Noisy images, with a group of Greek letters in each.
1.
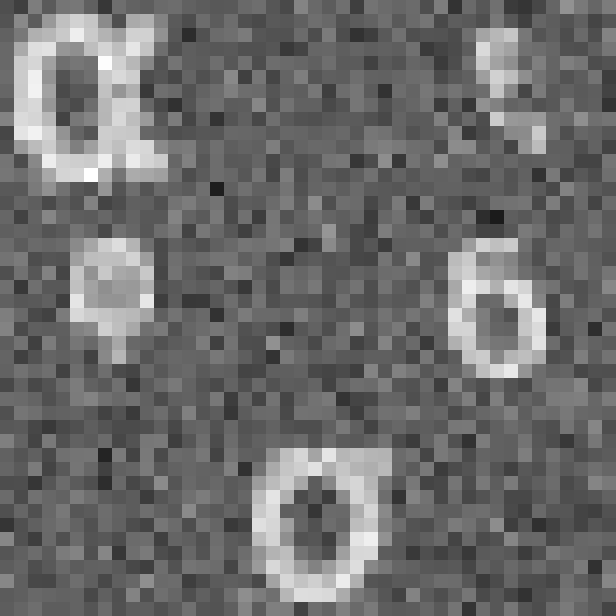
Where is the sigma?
bottom middle
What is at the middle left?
phi
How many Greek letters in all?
5
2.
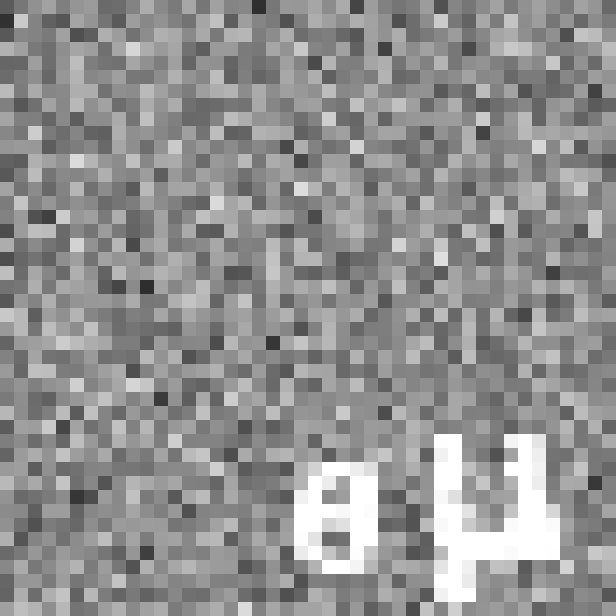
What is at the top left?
nothing
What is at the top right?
nothing
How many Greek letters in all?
2
